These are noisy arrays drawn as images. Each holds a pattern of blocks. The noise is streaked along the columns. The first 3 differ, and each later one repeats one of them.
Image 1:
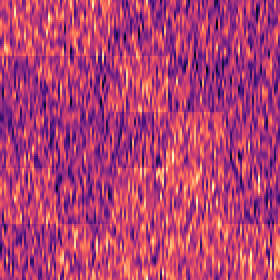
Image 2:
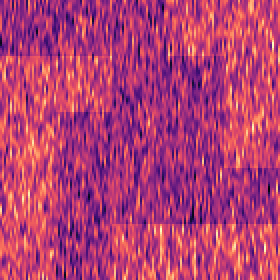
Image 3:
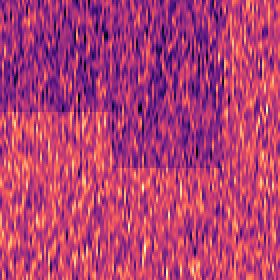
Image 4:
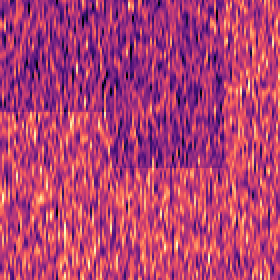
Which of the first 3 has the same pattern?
3
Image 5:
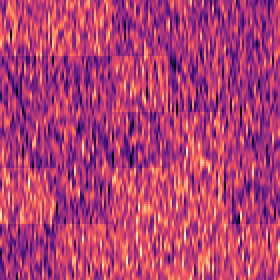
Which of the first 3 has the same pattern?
1
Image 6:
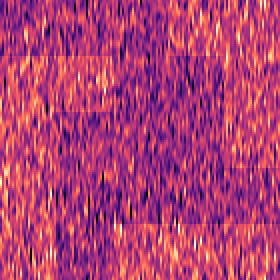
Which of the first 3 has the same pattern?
2
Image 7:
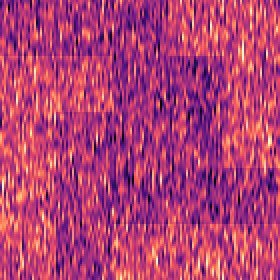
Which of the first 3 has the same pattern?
2
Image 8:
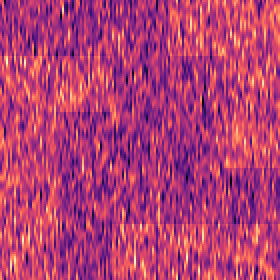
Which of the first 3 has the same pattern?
2
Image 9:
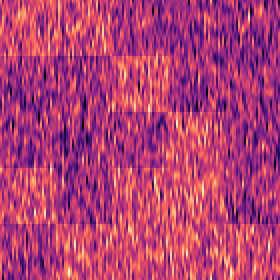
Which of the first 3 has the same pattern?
1
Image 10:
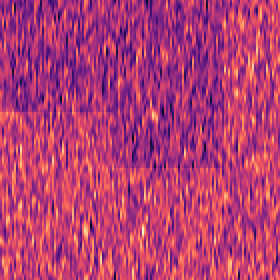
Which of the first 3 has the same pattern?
3
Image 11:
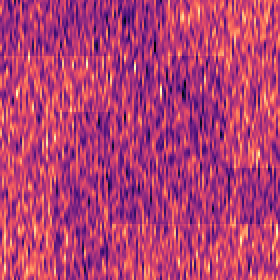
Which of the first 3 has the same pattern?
2
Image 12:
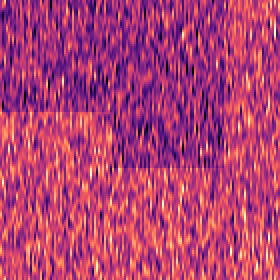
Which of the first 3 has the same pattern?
3
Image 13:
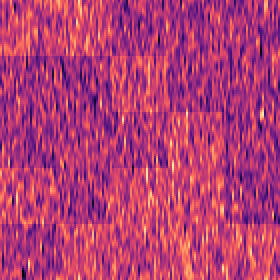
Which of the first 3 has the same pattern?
1
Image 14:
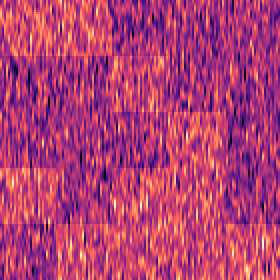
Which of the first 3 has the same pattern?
1
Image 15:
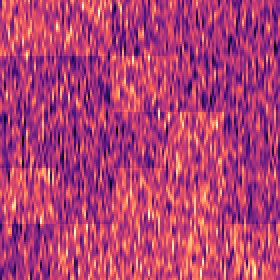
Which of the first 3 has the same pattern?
1
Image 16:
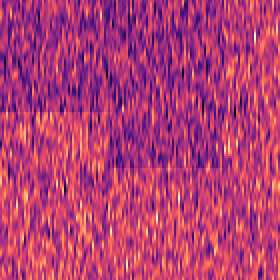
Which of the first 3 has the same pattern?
3
